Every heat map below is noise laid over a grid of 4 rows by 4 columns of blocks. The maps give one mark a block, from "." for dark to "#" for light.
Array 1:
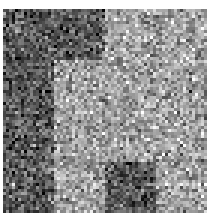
. . # #
. # # #
. # # #
. # . #
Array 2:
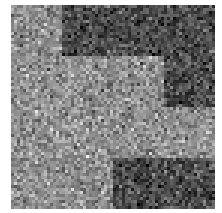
# . . .
# # # .
# # # #
# # . .
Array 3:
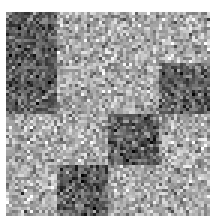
. # # #
. # # .
# # . #
# . # #
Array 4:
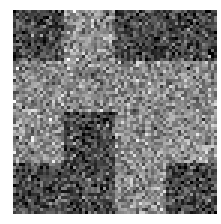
. # . .
# # # #
# . # #
. . # .
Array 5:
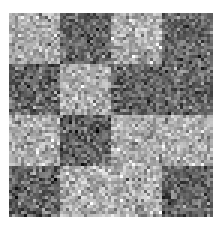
# . # .
. # . .
# . # #
. # # .
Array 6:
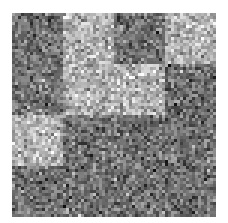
. # . #
. # # .
# . . .
. . . .
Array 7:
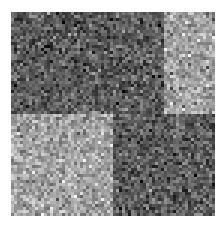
. . . #
. . . #
# # . .
# # . .
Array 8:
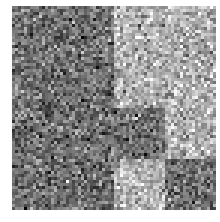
. . # #
. . # #
. . . #
. . # .
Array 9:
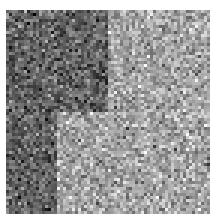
. . # #
. . # #
. # # #
. # # #
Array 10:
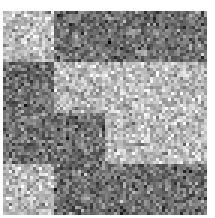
# . . .
. # # #
. . # #
# . . .
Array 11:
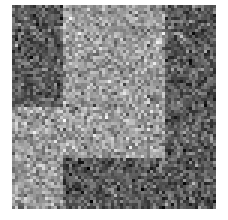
. # # .
. # # .
# # # .
# . . .
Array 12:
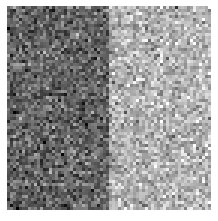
. . # #
. . # #
. . # #
. . # #
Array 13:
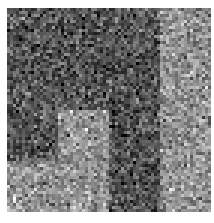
. . . #
. . . #
. # . #
# # . #
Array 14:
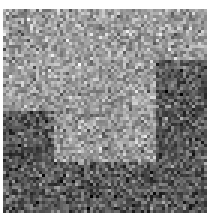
# # # #
# # # .
. # # .
. . . .
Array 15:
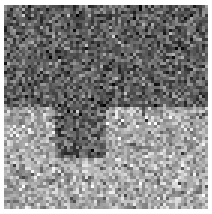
. . . .
. . . .
# . # #
# # # #
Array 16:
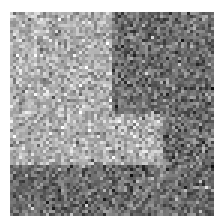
# # . .
# # . .
# # # .
. . . .
